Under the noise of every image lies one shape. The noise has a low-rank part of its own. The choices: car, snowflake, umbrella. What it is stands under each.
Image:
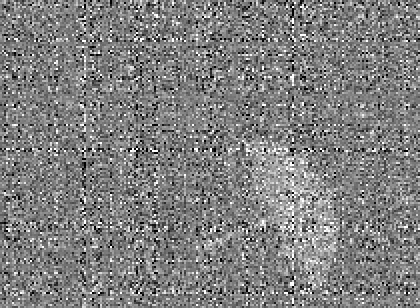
umbrella
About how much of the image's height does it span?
half
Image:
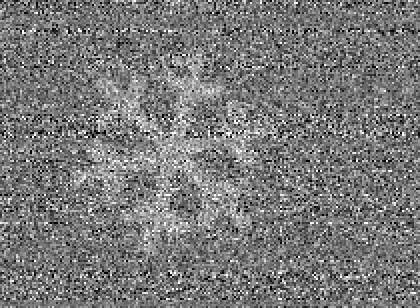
snowflake
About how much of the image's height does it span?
two thirds
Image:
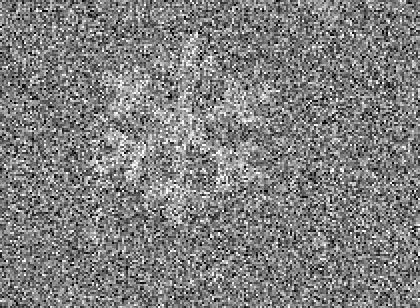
snowflake
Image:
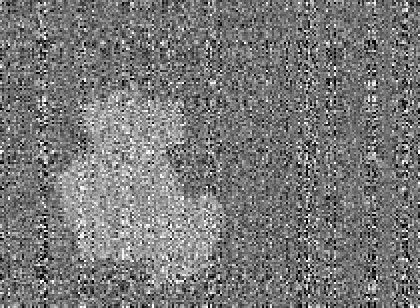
car
